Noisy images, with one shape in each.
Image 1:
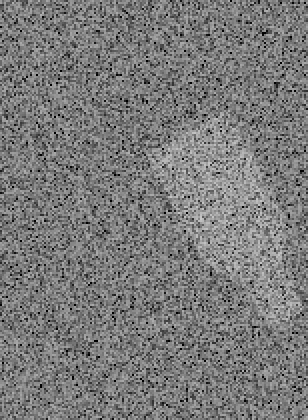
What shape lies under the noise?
bottle
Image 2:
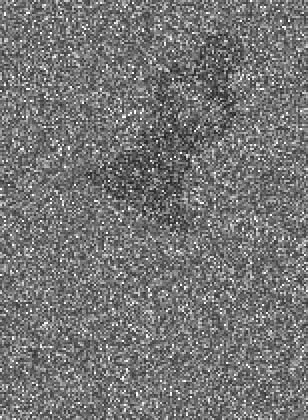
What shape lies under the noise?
chess bishop
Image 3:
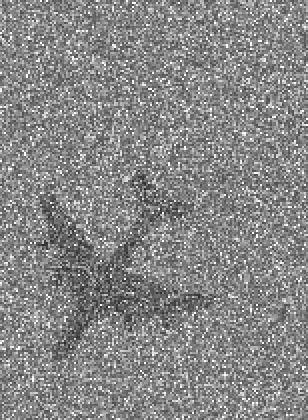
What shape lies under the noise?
airplane
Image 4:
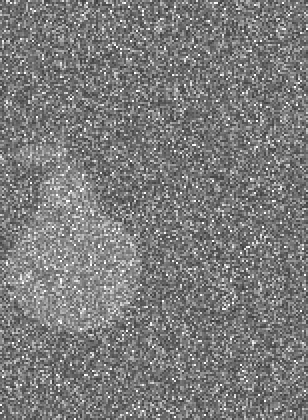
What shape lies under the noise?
pear
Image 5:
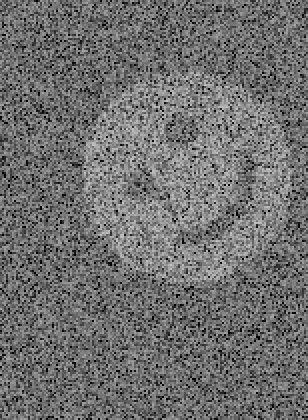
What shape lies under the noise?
smiling face
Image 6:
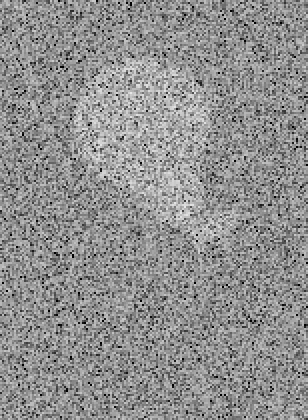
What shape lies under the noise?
pear
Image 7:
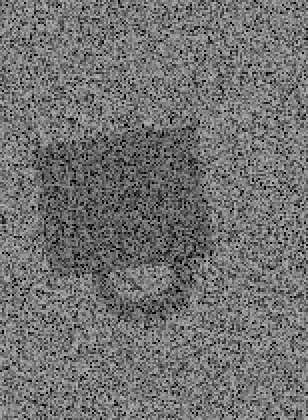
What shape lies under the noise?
cup
